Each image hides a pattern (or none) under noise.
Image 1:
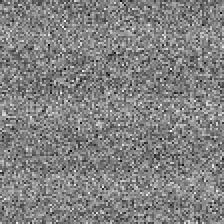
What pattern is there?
horizontal stripes
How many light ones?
3
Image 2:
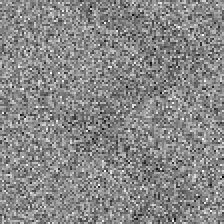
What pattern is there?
a wavy band
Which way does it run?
top to bottom
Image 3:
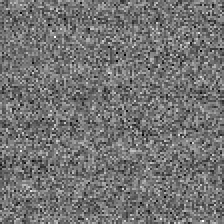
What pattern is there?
horizontal stripes
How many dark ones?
6
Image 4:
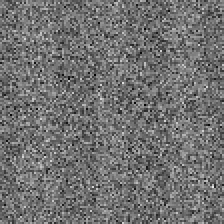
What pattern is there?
vertical stripes
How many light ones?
3
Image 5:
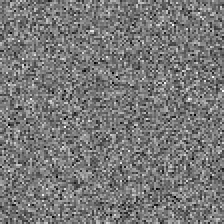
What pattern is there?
only noise
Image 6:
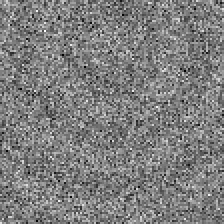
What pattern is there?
rings round one point
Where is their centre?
top middle
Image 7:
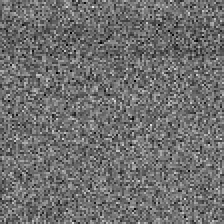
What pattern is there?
one horizontal stripe
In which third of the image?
top
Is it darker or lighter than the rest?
darker
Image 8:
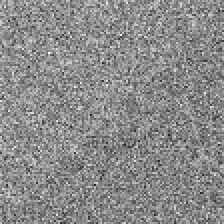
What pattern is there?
a sharp edge
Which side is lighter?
top left
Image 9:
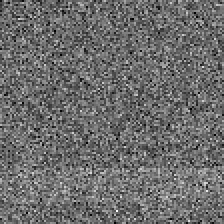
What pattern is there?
one horizontal stripe
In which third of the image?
bottom
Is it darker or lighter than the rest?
lighter
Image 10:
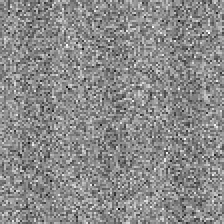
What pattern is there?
vertical stripes
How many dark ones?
3
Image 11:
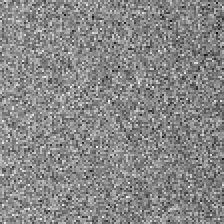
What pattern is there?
a smooth slope
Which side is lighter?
left
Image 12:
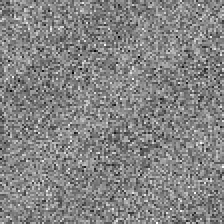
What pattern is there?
diagonal stripes
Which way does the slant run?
bottom left to top right
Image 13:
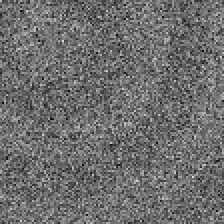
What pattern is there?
rings round one point
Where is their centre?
top left
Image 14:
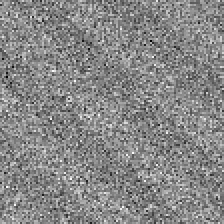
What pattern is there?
diagonal stripes
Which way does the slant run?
top left to bottom right
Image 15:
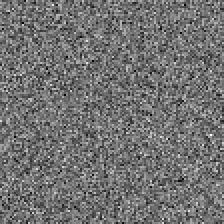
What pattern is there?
only noise
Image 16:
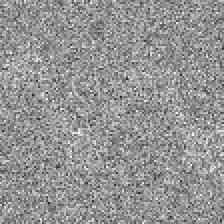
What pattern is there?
a wavy band
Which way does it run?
left to right
